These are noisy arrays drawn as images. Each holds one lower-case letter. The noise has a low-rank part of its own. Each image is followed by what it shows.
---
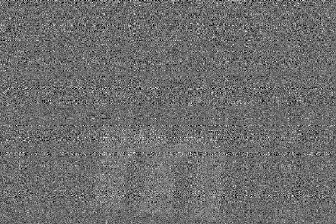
light m, bottom middle
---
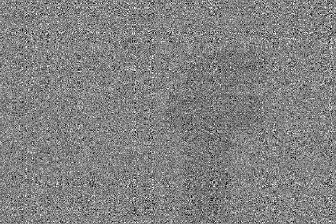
dark f
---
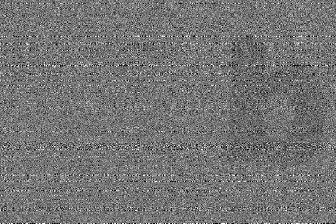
dark b
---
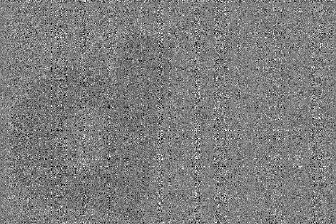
dark d
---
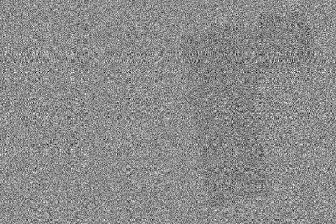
dark r
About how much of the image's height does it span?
nearly all
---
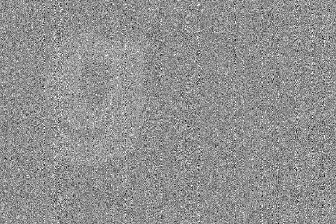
light g
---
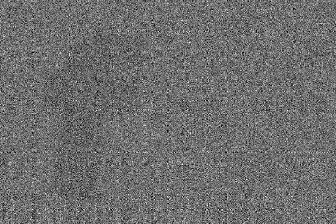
dark f
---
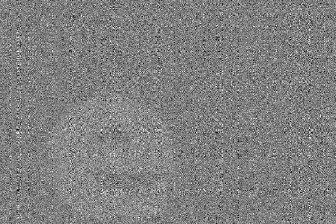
light e
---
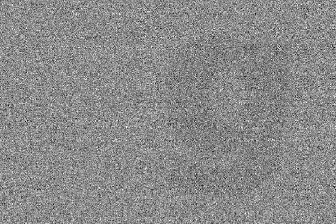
dark g
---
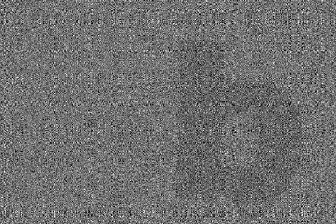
dark b
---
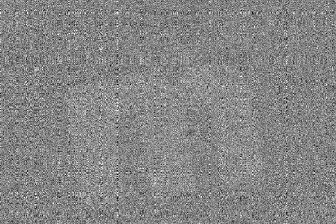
light m
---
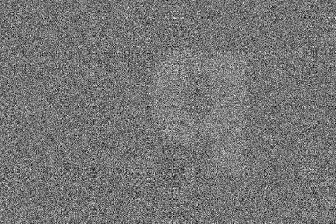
light q
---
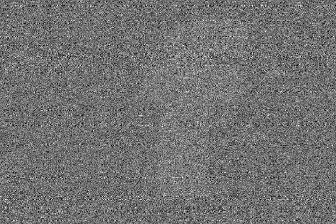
light f
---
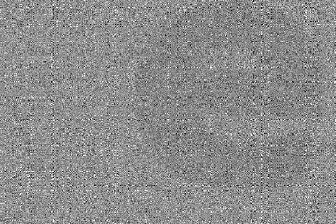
dark e
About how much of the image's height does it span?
nearly all
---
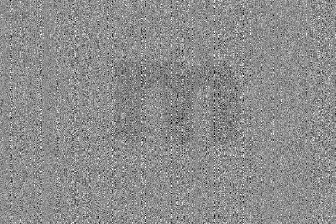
dark m, centre
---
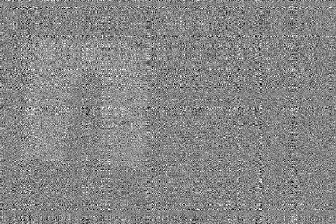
light n
